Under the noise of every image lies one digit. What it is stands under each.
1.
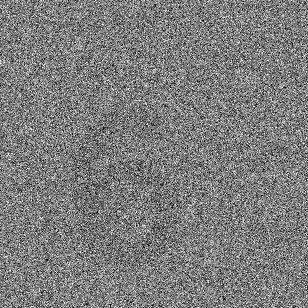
6
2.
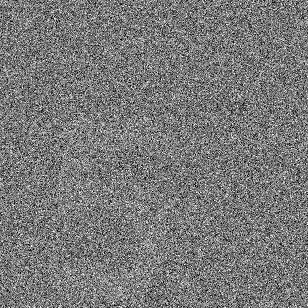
5
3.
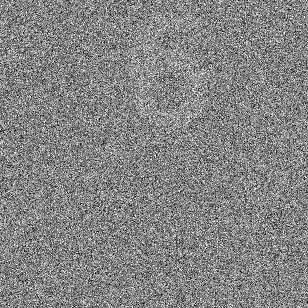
6
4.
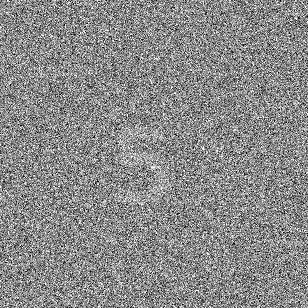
5
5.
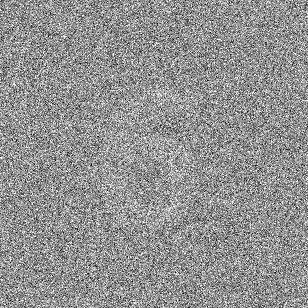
6
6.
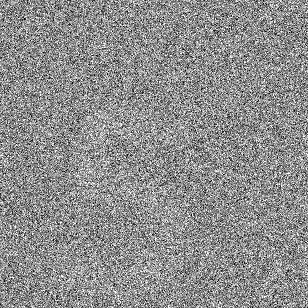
5
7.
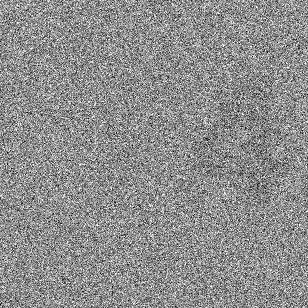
4
